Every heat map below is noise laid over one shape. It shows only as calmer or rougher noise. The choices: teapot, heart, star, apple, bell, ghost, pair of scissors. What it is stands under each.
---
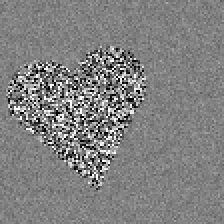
heart
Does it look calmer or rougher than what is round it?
rougher
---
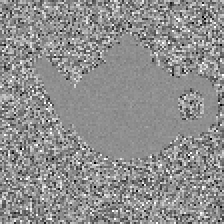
teapot
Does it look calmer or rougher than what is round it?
calmer
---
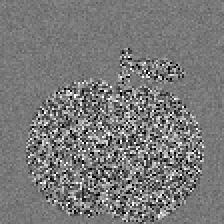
apple
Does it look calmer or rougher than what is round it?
rougher
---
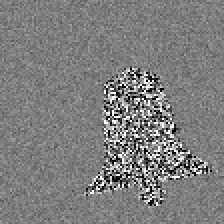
bell
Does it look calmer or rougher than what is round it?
rougher
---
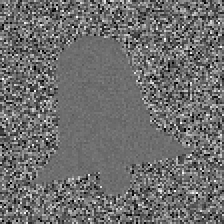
bell
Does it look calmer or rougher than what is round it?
calmer
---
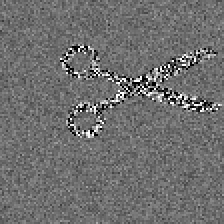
pair of scissors
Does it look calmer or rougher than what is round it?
rougher
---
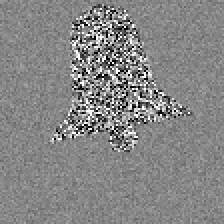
bell
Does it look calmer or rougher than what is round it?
rougher
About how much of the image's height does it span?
two thirds
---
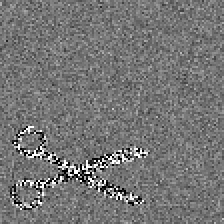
pair of scissors
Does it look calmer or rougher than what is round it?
rougher
